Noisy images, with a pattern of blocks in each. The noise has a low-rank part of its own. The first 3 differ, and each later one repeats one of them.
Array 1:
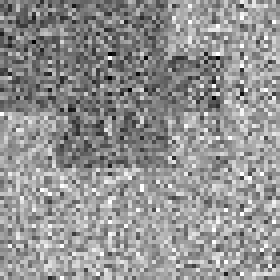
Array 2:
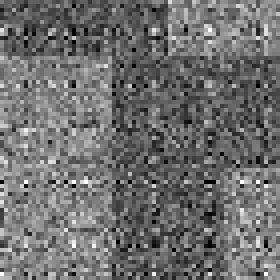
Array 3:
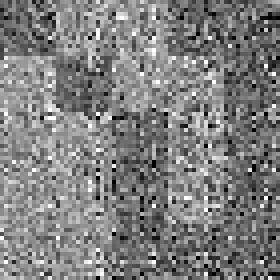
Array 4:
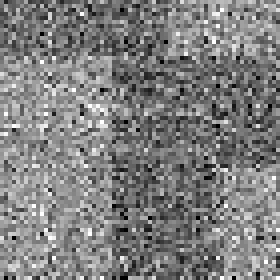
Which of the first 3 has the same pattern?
2
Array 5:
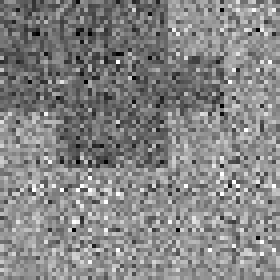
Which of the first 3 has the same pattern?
1
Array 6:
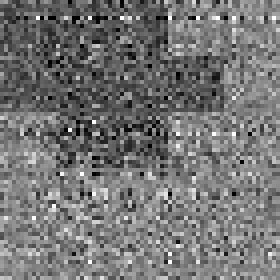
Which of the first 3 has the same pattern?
1
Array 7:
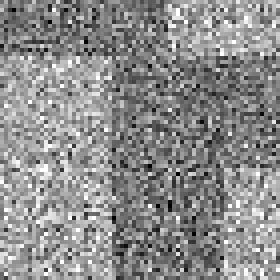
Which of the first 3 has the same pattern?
2
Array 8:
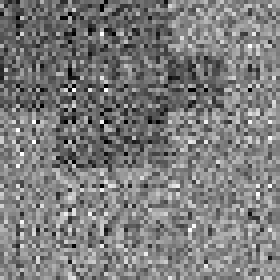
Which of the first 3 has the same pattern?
1
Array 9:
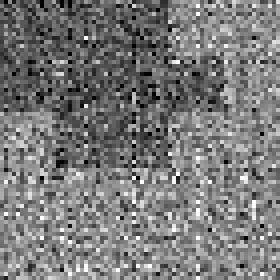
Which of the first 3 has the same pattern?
1
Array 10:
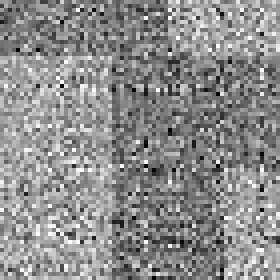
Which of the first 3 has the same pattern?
2
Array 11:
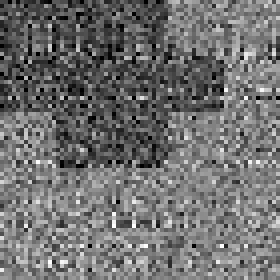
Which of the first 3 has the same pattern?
1
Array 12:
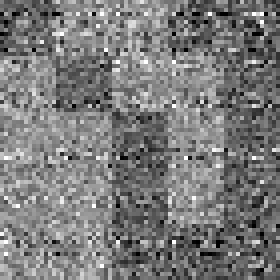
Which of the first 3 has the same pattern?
3
